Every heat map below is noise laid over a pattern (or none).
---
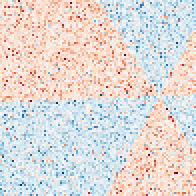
spokes from one point
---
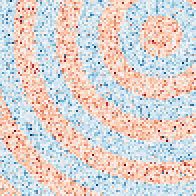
rings round one point
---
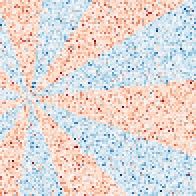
spokes from one point
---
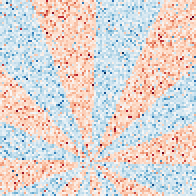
spokes from one point
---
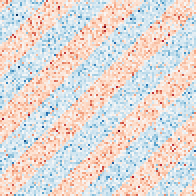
diagonal stripes
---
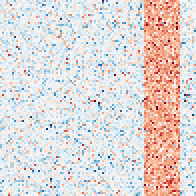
one vertical stripe
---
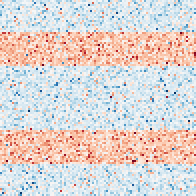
horizontal stripes
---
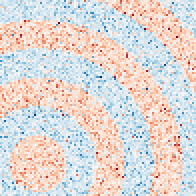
rings round one point
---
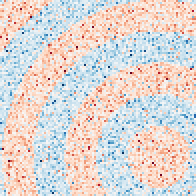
rings round one point
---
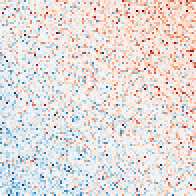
a smooth slope
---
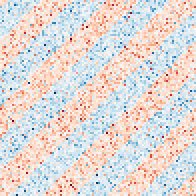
diagonal stripes
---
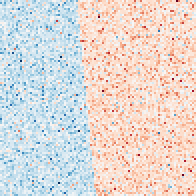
a sharp edge
